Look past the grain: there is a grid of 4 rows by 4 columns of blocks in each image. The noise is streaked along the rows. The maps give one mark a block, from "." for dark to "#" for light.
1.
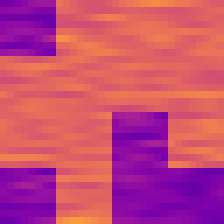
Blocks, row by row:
. # # #
# # # #
# # . #
. # . .
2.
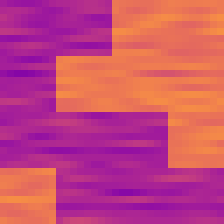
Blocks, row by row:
. . # #
. # # #
. . . #
# . . .
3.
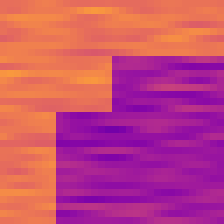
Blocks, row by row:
# # # #
# # . .
# . . .
# . . .
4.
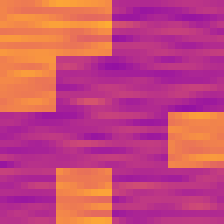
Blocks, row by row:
# # . .
# . . .
. . . #
. # . .
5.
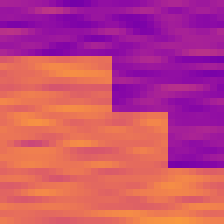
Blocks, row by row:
. . . .
# # . .
# # # .
# # # #
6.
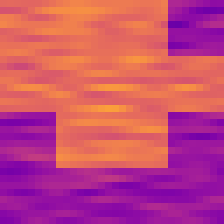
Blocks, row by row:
# # # .
# # # #
. # # .
. . . .
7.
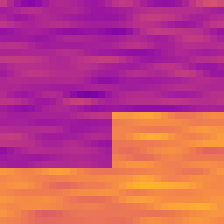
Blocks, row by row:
. . . .
. . . .
. . # #
# # # #
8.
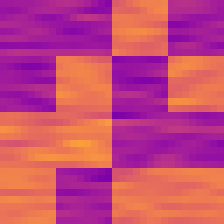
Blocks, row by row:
. . # .
. # . #
# # . .
# . # #
